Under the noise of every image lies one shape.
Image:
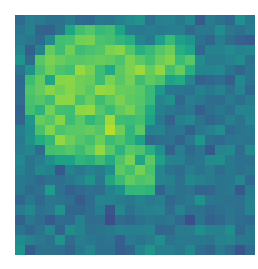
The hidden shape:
bear's head
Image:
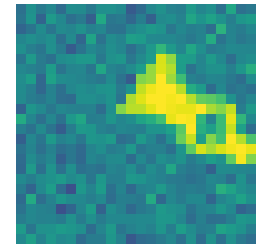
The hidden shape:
chess bishop
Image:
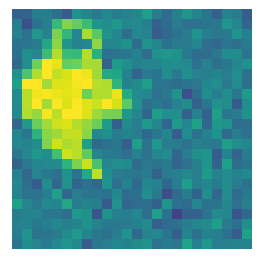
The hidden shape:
teapot
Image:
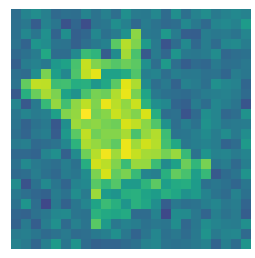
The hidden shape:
chess rook
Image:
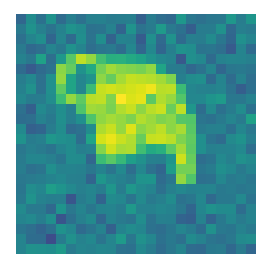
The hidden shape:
teapot
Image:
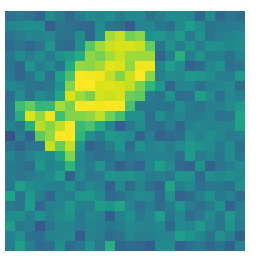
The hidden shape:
fish
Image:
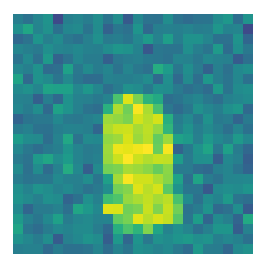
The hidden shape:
footprint
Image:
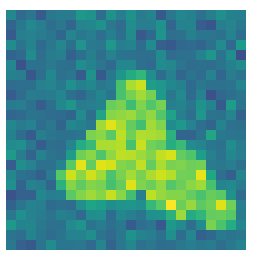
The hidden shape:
chess pawn
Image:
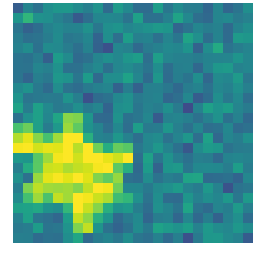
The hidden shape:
turtle
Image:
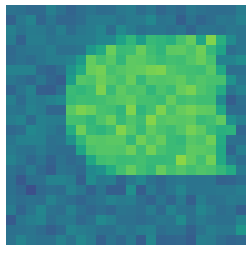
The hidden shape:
ghost
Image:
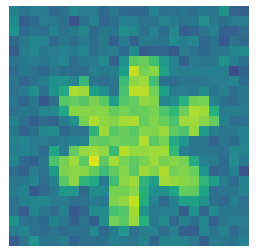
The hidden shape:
asterisk
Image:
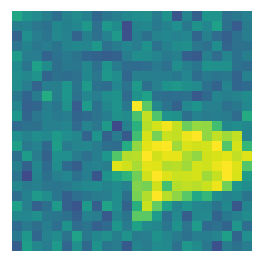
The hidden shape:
bell
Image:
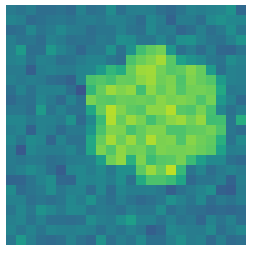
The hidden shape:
flower
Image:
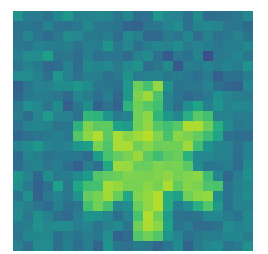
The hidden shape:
asterisk
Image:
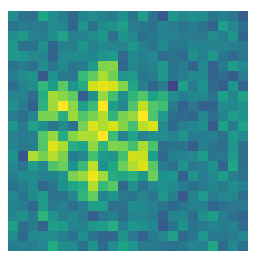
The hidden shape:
snowflake
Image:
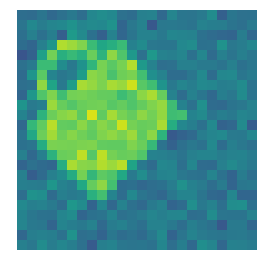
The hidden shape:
cup
